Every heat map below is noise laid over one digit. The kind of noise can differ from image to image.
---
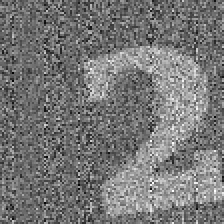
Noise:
columns of uneven size
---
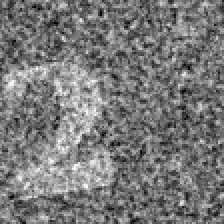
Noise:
blotchy
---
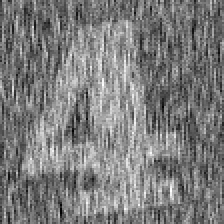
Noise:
streaked along the columns
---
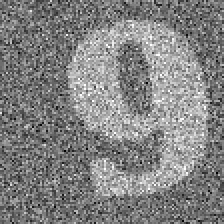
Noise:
independent entries
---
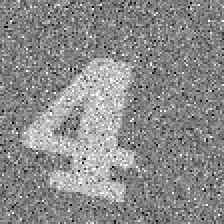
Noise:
heavy tails
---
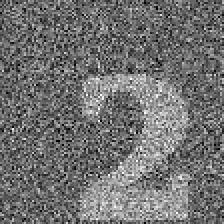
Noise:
low rank plus noise
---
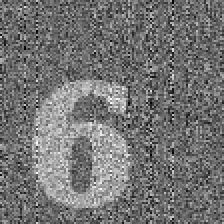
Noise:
columns of uneven size
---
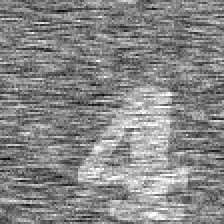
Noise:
streaked along the rows
